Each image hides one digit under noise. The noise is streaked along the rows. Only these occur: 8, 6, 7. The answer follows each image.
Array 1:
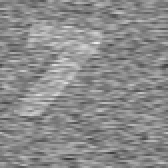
7
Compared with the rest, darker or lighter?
lighter
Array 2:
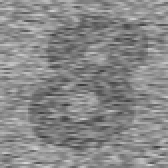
8
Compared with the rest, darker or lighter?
darker
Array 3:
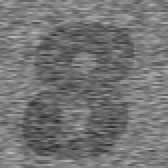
8
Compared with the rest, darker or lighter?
darker
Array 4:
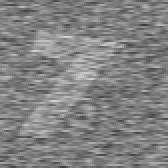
7
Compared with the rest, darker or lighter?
lighter
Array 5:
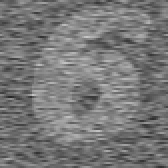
6
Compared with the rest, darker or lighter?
lighter
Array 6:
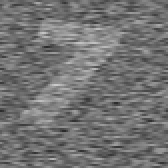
7
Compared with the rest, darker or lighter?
lighter
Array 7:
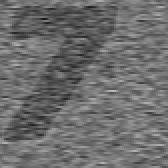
7
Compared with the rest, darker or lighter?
darker
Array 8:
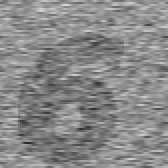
6
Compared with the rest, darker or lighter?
darker
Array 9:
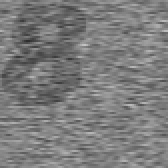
8
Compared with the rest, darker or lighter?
darker
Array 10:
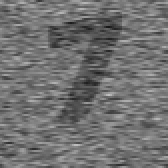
7
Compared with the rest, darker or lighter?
darker
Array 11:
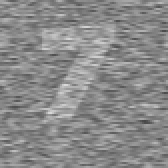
7
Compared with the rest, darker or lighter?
lighter
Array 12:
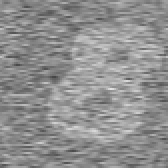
8
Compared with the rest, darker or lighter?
lighter
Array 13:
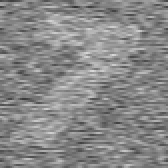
7
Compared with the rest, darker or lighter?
lighter
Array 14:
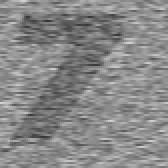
7
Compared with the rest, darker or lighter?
darker
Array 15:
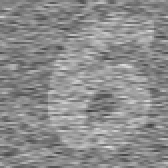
6
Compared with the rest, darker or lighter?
lighter
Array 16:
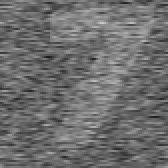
7
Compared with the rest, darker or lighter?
lighter
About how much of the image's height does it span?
nearly all
